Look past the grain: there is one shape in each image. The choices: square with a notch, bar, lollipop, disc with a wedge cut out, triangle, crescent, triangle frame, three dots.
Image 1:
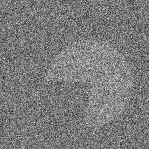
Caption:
light disc with a wedge cut out
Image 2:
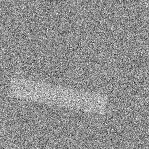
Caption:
light bar
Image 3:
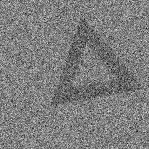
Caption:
dark triangle frame
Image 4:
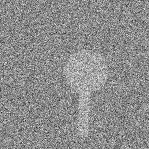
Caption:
light lollipop
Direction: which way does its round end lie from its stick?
up
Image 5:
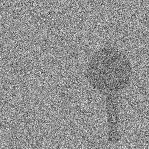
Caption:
dark lollipop
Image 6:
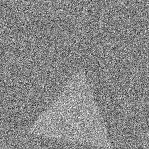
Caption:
light triangle
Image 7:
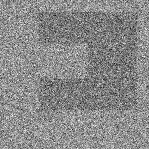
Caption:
dark square with a notch
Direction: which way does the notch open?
left
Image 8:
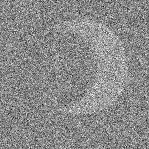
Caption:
light crescent
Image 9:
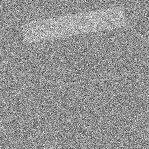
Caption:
light bar
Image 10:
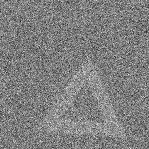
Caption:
light triangle frame
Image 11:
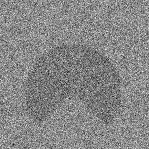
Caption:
dark disc with a wedge cut out
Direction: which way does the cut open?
down
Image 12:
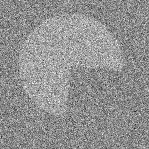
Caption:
light disc with a wedge cut out
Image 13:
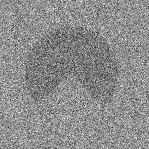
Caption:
dark disc with a wedge cut out
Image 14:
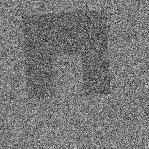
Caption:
dark square with a notch
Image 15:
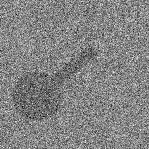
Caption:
dark lollipop
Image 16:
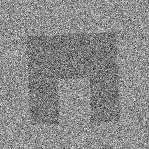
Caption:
dark square with a notch
